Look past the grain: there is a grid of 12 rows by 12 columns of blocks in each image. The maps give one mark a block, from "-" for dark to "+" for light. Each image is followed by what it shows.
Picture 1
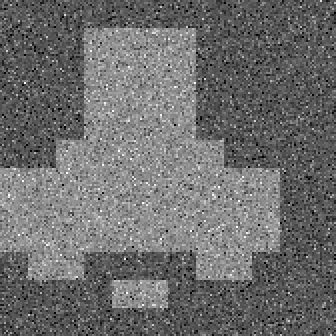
------------
---++++-----
---++++-----
---++++-----
---++++-----
--++++++----
++++++++++--
++++++++++--
++++++++++--
-++----++---
----++------
------------
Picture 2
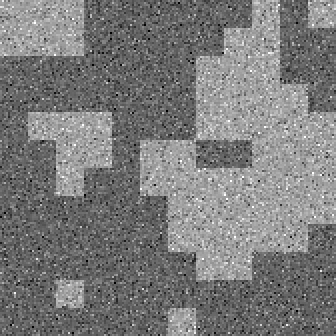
+++------+-+
+++-----++--
-------+++--
-------++++-
-+++---+++++
--++-++--+++
--+--+++++++
------++++++
------+++++-
-------++---
--+---------
------+-----
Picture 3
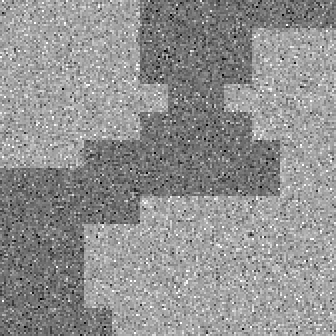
+++++-------
+++++----+++
+++++----+++
++++++--++++
+++++----+++
+++-------++
----------++
-----+++++++
---+++++++++
---+++++++++
---+++++++++
----++++++++
